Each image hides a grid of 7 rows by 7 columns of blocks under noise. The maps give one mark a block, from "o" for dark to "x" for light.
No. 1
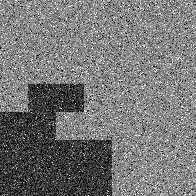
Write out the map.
x x x x x x x
x x x x x x x
x x x x x x x
x o o x x x x
o o x x x x x
o o o o x x x
o o o o x x x
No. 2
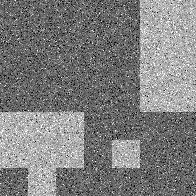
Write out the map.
o o o o o x x
o o o o o x x
o o o o o x x
o o o o o x x
x x x o o o o
x x x o x o o
o x o o o o o
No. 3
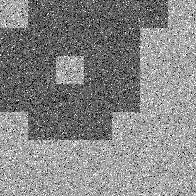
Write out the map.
x o o o o o x
o o o o o x x
o o x o o x x
o o o o o x x
x o o o x x x
x x x x x x x
x x x x x x x
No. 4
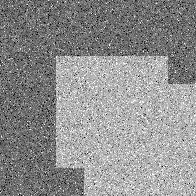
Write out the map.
o o o o o o o
o o o o o o o
o o x x x x o
o o x x x x x
o o x x x x x
o o x x x x x
o o o x x x x
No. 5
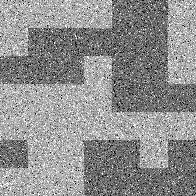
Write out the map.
x x x x o o x
x o o o o o x
o o o x o o x
x x x x o o o
x x x x x x x
o x x o o x o
x x x o o o o
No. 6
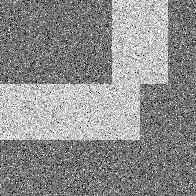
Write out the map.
o o o o x x o
o o o o x x o
o o o o x x o
x x x x x o o
x x x x x o o
o o o o o o o
o o o o o o o
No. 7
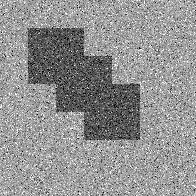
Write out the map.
x x x x x x x
x o o x x x x
x o o o x x x
x x o o o x x
x x x o o x x
x x x x x x x
x x x x x x x
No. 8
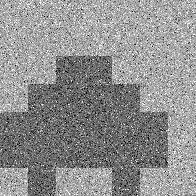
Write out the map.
x x x x x x x
x x x x x x x
x x o o x x x
x o o o o x x
o o o o o o x
o o o o o o x
x o x x o x x
